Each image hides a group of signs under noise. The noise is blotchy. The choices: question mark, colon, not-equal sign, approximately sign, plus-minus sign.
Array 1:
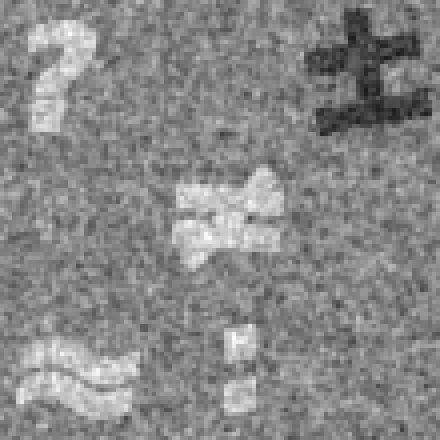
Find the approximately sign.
bottom left
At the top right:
plus-minus sign
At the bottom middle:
colon
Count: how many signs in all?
5
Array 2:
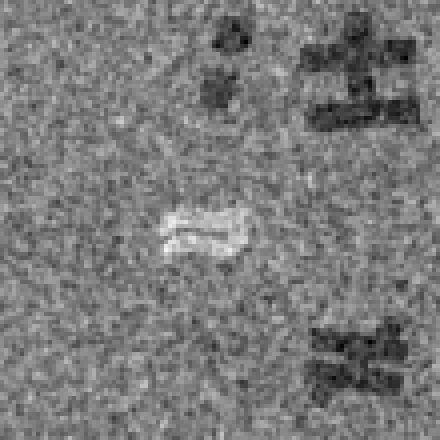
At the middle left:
nothing
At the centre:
approximately sign
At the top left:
nothing
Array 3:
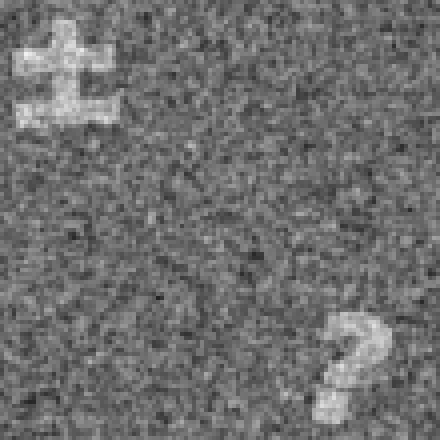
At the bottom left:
nothing
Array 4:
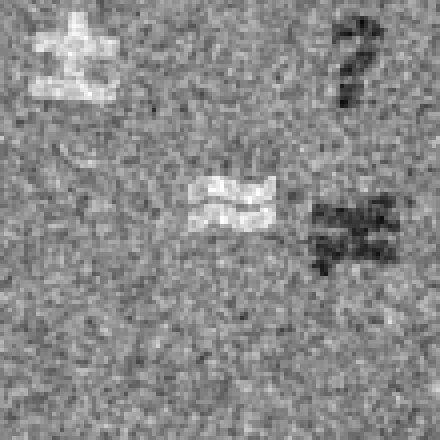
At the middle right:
not-equal sign
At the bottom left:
nothing
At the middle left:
nothing
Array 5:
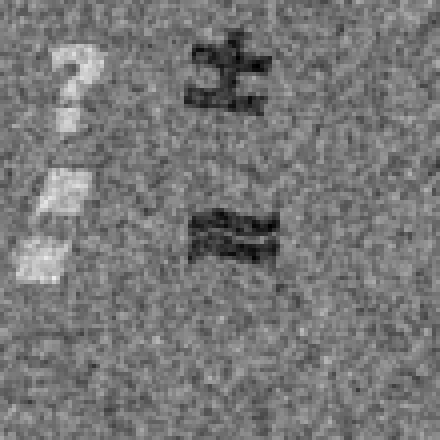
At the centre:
approximately sign
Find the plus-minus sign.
top middle
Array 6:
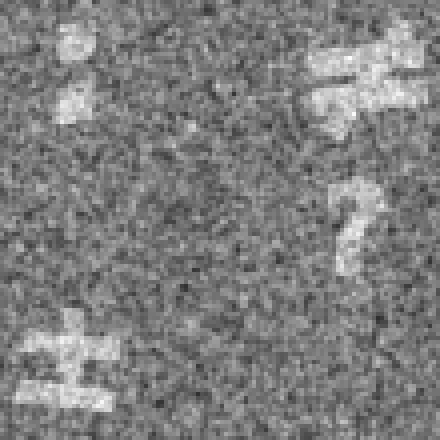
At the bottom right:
nothing
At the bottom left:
plus-minus sign
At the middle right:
question mark
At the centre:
nothing
